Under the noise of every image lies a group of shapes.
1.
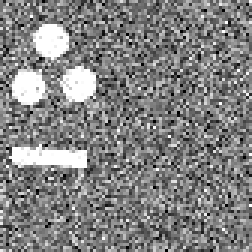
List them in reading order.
top left: three dots; bottom left: bar
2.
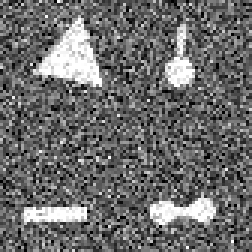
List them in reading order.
top left: triangle; top right: lollipop; bottom left: bar; bottom right: dumbbell
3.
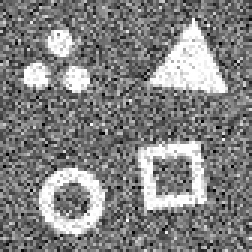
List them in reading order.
top left: three dots; top right: triangle; bottom left: ring; bottom right: square frame
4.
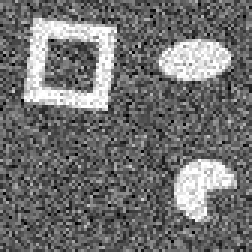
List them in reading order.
top left: square frame; top right: ellipse; bottom right: disc with a wedge cut out
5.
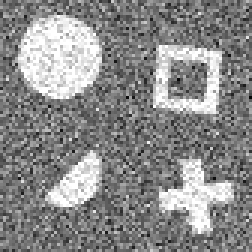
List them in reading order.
top left: disc; top right: square frame; bottom left: half disc; bottom right: cross
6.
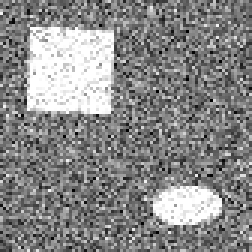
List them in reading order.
top left: square; bottom right: ellipse
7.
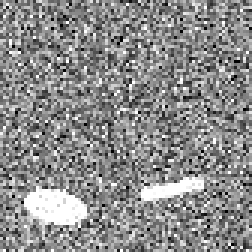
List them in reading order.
bottom left: ellipse; bottom right: bar
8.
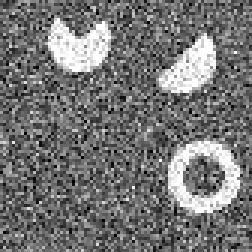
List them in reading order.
top left: disc with a wedge cut out; top right: half disc; bottom right: ring
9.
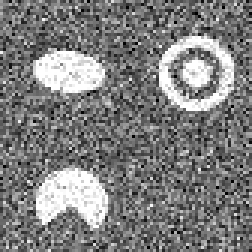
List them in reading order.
top left: ellipse; top right: bullseye; bottom left: disc with a wedge cut out
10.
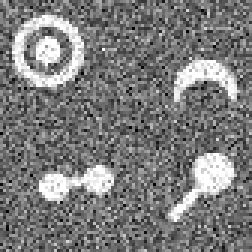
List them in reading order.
top left: bullseye; top right: crescent; bottom left: dumbbell; bottom right: lollipop
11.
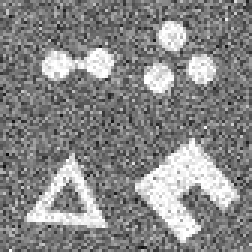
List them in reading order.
top left: dumbbell; top right: three dots; bottom left: triangle frame; bottom right: square with a notch
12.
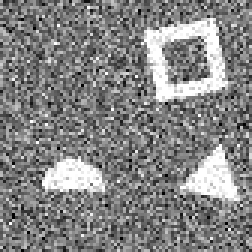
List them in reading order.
top right: square frame; bottom left: half disc; bottom right: triangle
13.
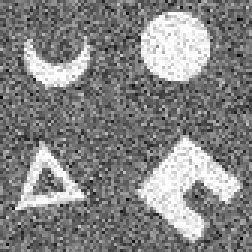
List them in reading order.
top left: crescent; top right: disc; bottom left: triangle frame; bottom right: square with a notch
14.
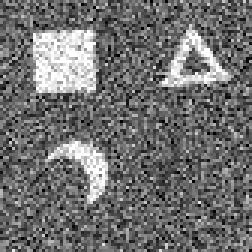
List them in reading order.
top left: square; top right: triangle frame; bottom left: crescent
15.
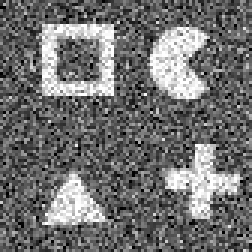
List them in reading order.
top left: square frame; top right: disc with a wedge cut out; bottom left: triangle; bottom right: cross
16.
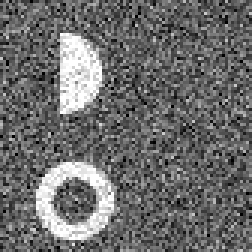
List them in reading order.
top left: half disc; bottom left: ring
